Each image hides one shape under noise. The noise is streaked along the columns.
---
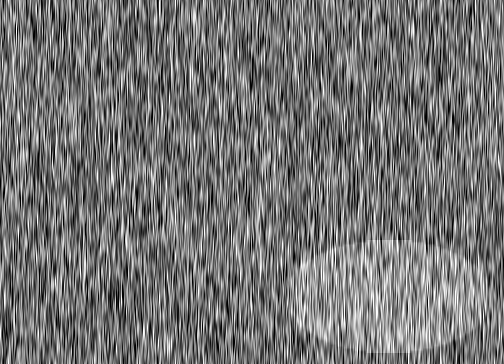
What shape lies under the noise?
ellipse
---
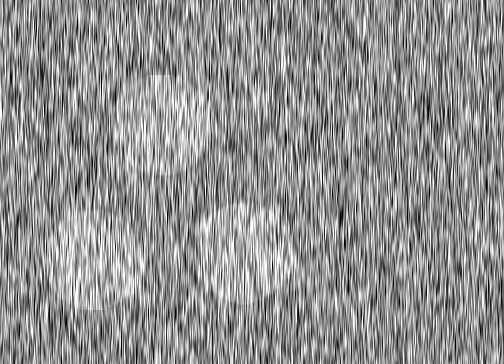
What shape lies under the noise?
three dots
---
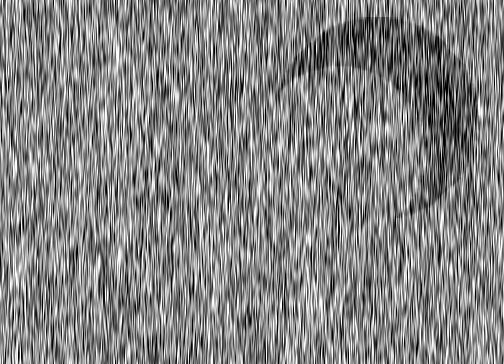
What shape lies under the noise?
crescent
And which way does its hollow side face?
down and left
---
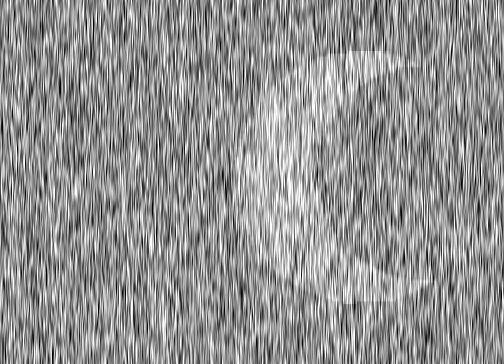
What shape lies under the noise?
crescent
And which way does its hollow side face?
right
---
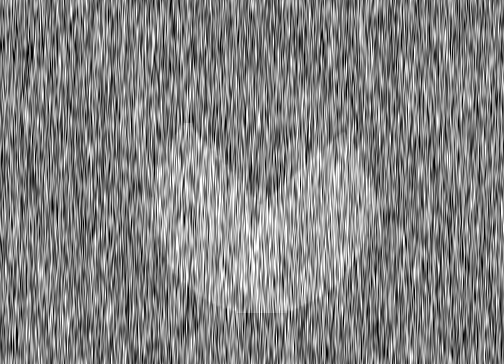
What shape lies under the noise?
disc with a wedge cut out
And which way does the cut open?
up
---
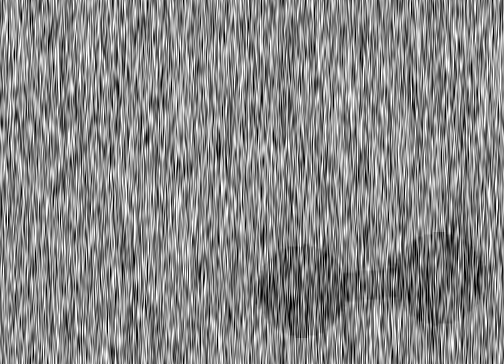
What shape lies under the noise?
dumbbell
